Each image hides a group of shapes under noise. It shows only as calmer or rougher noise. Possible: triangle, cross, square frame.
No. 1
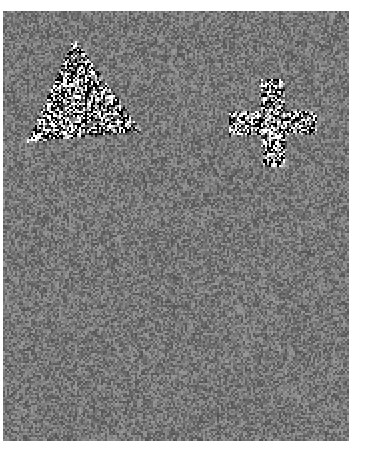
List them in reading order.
top left: rough triangle; top right: rough cross
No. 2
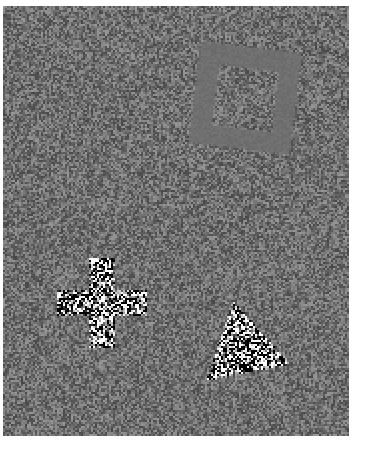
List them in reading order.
top right: calm square frame; bottom left: rough cross; bottom right: rough triangle
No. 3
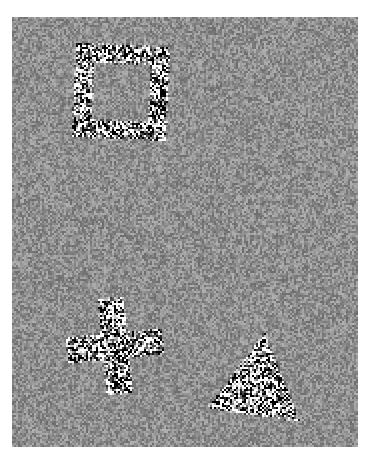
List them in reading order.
top left: rough square frame; bottom left: rough cross; bottom right: rough triangle
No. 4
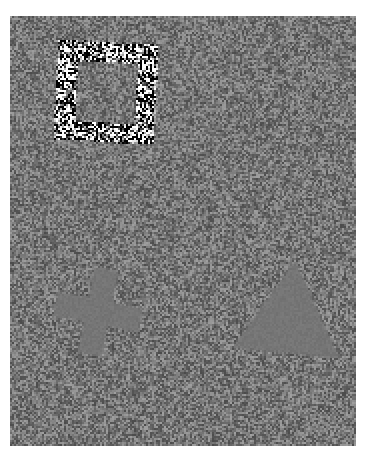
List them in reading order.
top left: rough square frame; bottom left: calm cross; bottom right: calm triangle
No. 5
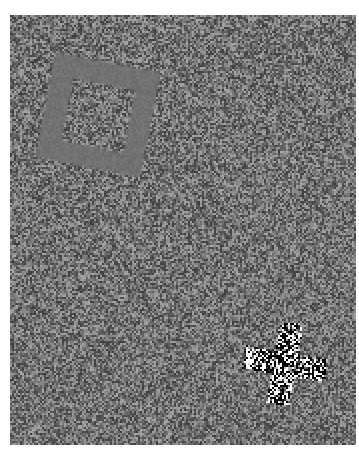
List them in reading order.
top left: calm square frame; bottom right: rough cross
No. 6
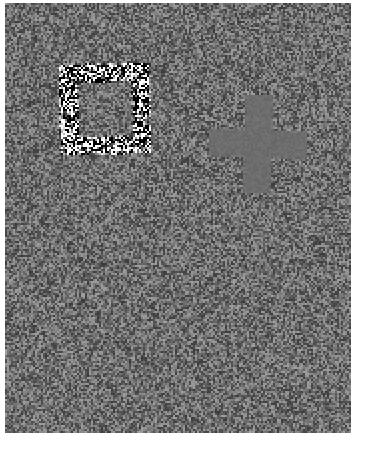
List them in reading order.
top left: rough square frame; top right: calm cross
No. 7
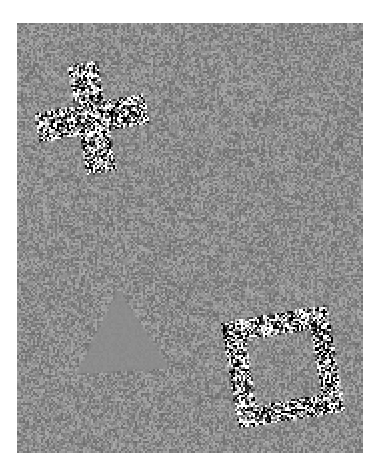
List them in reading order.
top left: rough cross; bottom left: calm triangle; bottom right: rough square frame
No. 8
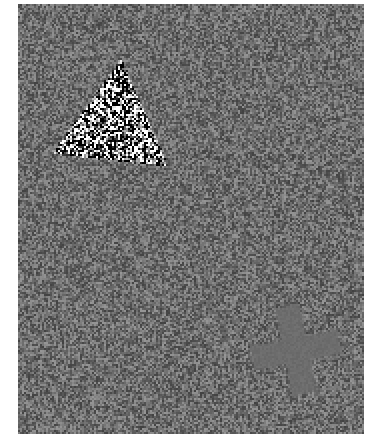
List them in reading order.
top left: rough triangle; bottom right: calm cross
